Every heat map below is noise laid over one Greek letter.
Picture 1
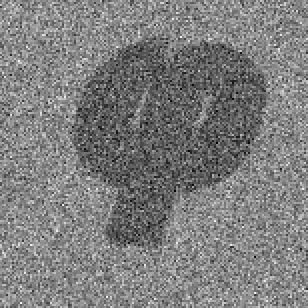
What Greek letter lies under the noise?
phi
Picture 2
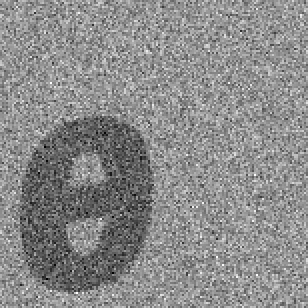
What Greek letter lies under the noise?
theta
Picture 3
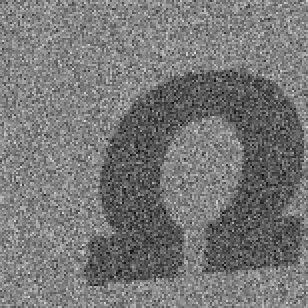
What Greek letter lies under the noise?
omega
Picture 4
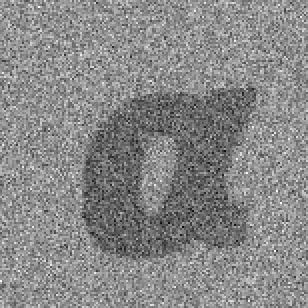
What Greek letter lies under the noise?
alpha
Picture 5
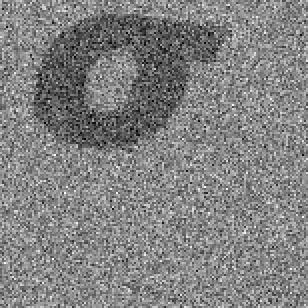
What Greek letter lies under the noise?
sigma
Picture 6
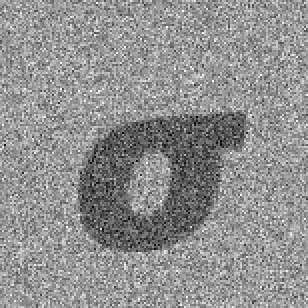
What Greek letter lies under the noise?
sigma
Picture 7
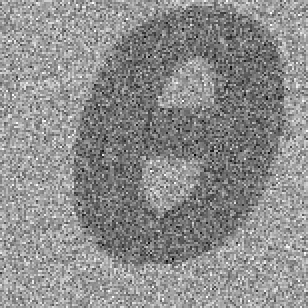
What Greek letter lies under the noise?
theta
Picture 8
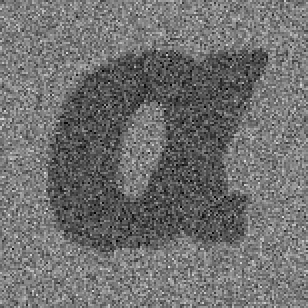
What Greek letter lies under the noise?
alpha
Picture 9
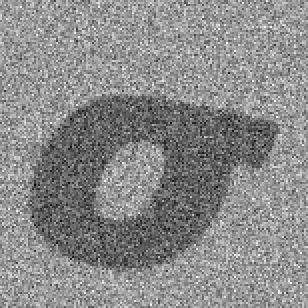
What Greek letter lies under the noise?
sigma
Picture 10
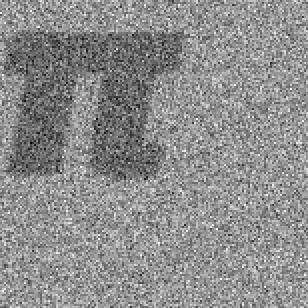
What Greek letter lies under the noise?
pi
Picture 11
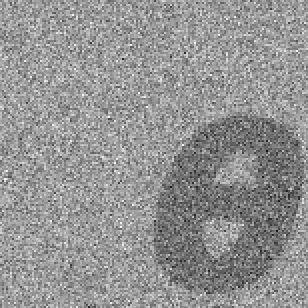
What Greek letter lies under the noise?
theta
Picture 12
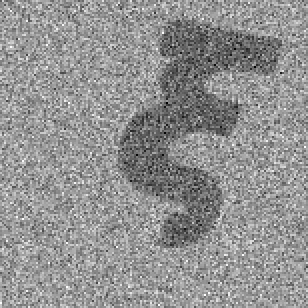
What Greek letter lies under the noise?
xi
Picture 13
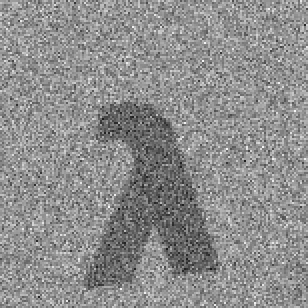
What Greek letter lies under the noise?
lambda
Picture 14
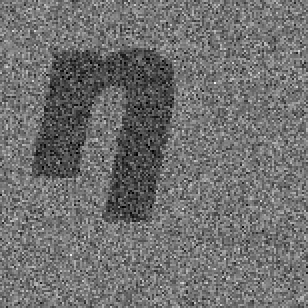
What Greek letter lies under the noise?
eta
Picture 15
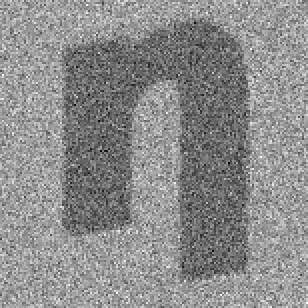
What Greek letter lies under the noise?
eta
